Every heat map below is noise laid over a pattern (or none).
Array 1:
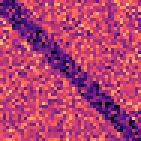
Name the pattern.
a diagonal band
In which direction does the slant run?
top left to bottom right
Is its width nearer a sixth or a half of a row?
a sixth
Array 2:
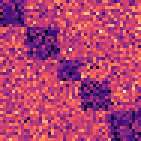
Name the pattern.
blocks along the diagonal
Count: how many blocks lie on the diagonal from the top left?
5
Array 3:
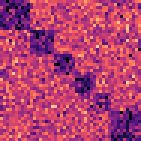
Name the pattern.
blocks along the diagonal
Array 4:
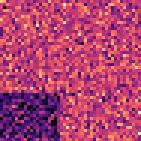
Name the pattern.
one block
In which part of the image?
bottom left
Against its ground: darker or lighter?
darker
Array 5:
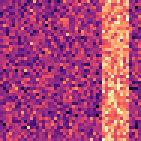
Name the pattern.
one band of columns
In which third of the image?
right
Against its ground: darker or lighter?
lighter
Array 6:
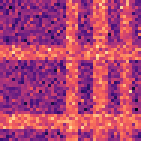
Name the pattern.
bands of rows crossing bands of columns
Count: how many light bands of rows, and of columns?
2 and 3
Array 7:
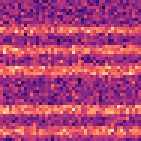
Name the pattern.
bands of rows
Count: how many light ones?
5
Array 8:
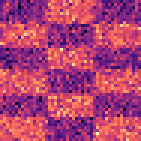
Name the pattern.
a checkerboard
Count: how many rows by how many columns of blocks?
6 by 3
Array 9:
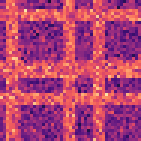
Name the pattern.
bands of rows crossing bands of columns
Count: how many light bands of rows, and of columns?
3 and 3
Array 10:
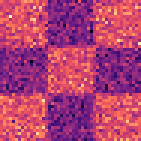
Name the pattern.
a checkerboard
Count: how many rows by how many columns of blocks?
3 by 3
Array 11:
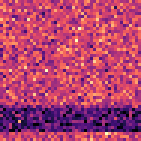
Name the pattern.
one band of rows
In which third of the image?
bottom
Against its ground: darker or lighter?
darker
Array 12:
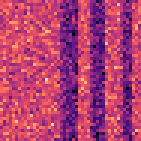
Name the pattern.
bands of columns
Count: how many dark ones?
3
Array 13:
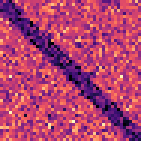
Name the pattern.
a diagonal band
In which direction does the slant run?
top left to bottom right
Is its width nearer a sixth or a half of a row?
a sixth
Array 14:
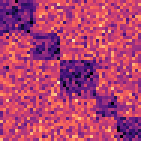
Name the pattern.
blocks along the diagonal
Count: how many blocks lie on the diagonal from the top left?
5
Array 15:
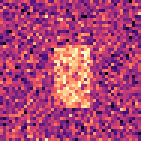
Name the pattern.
one block
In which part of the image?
centre
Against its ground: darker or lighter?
lighter
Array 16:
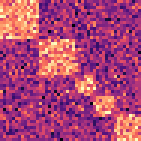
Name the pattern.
blocks along the diagonal
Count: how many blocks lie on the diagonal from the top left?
5
